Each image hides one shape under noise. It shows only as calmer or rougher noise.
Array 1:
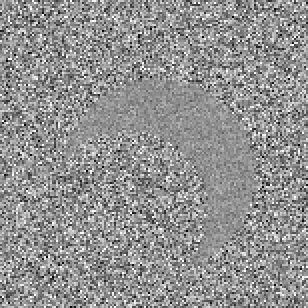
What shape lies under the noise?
crescent
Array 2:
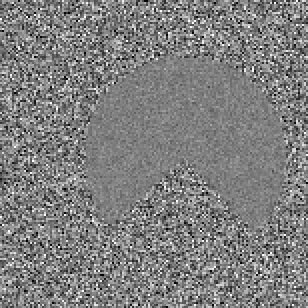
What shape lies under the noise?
disc with a wedge cut out
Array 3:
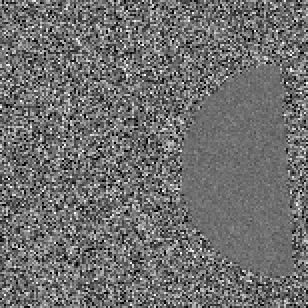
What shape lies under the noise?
half disc
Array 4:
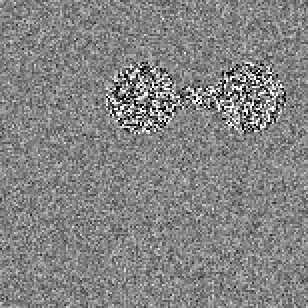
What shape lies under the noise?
dumbbell
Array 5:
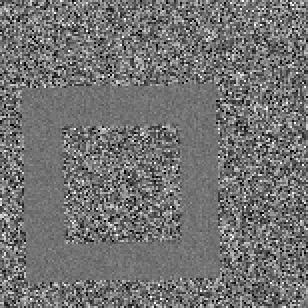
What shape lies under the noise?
square frame
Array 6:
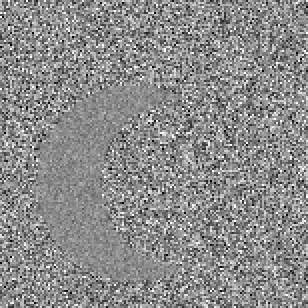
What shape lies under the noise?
crescent
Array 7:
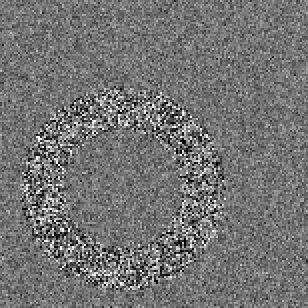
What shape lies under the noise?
ring
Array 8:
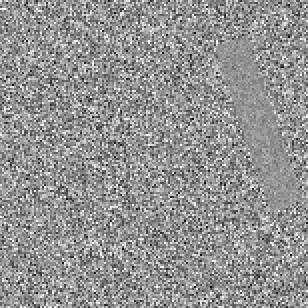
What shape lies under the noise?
bar
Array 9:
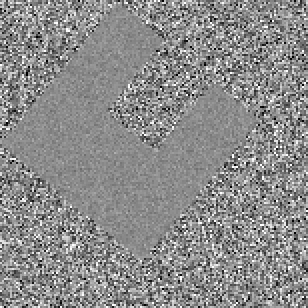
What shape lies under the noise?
square with a notch
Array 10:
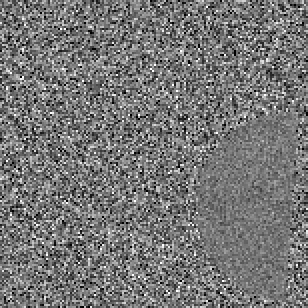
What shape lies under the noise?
half disc
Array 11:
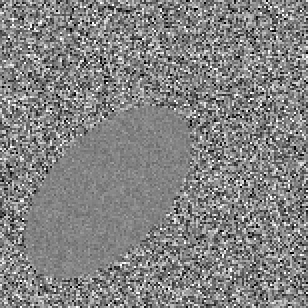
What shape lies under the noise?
ellipse
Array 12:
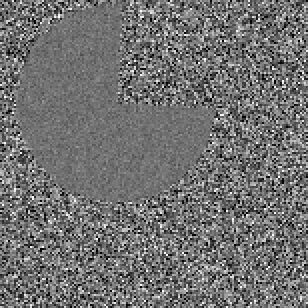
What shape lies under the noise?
disc with a wedge cut out
